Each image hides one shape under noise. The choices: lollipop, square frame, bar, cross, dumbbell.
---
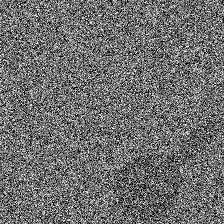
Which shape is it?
lollipop
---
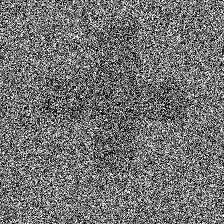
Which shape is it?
cross
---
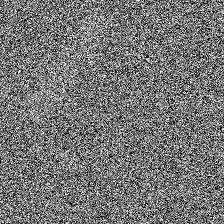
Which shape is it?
bar
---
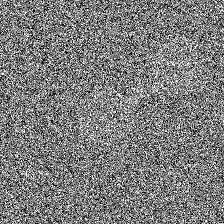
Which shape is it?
dumbbell
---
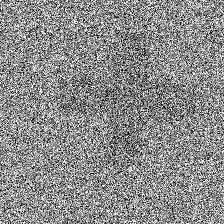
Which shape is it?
cross
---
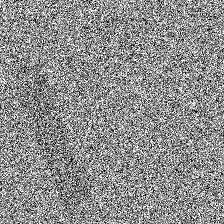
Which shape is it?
bar
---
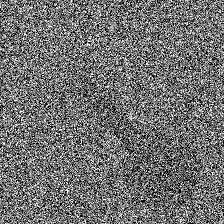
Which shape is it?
lollipop
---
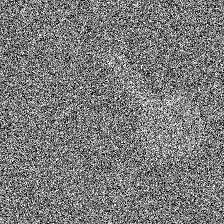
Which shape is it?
lollipop
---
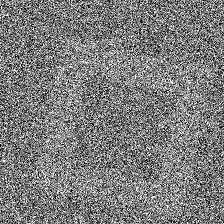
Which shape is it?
square frame
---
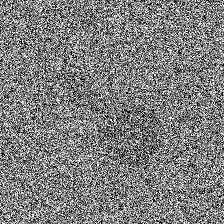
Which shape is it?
lollipop
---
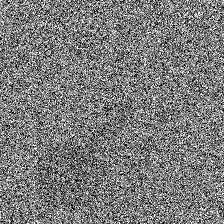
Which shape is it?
lollipop
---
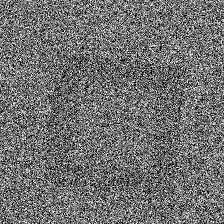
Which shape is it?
square frame
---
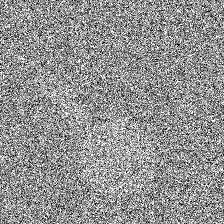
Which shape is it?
lollipop
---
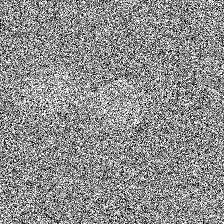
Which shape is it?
dumbbell
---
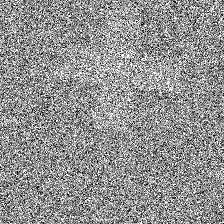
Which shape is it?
cross
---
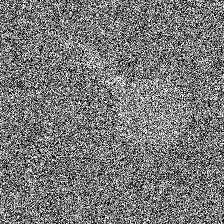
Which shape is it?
lollipop
